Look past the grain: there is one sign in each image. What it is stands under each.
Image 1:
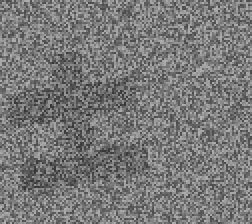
plus-minus sign
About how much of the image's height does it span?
two thirds
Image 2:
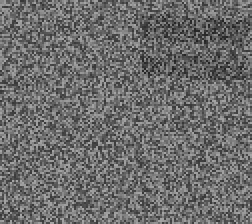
equals sign
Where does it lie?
top right
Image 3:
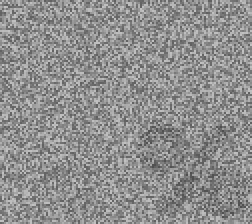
percent sign
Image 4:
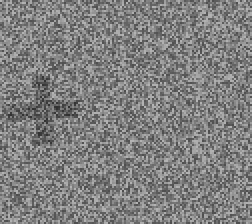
plus sign
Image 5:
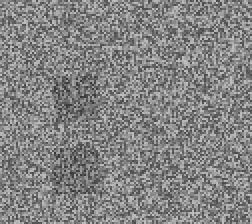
colon
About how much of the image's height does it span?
half
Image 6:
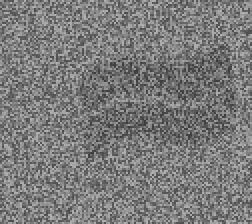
approximately sign
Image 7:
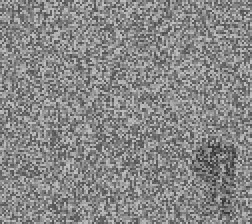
pilcrow
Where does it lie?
bottom right
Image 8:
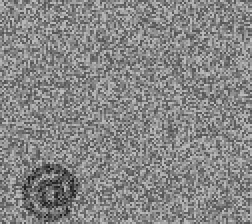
at sign
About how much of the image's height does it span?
a quarter
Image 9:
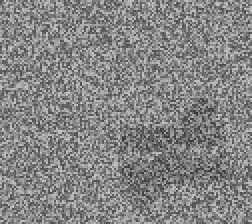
not-equal sign
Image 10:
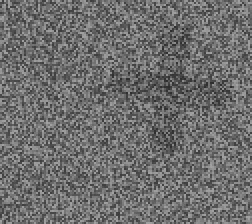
plus sign
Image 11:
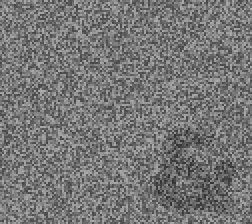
ampersand
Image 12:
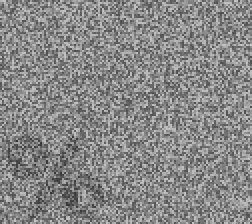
percent sign
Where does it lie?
bottom left
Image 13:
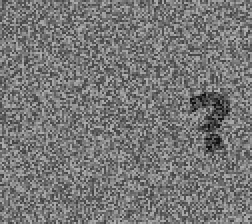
question mark
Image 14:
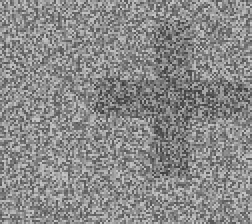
plus sign
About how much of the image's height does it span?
two thirds
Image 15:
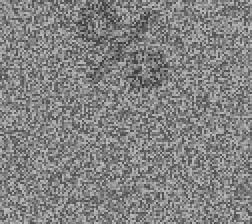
percent sign
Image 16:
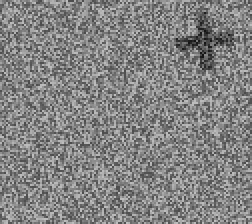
plus sign
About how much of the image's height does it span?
a quarter
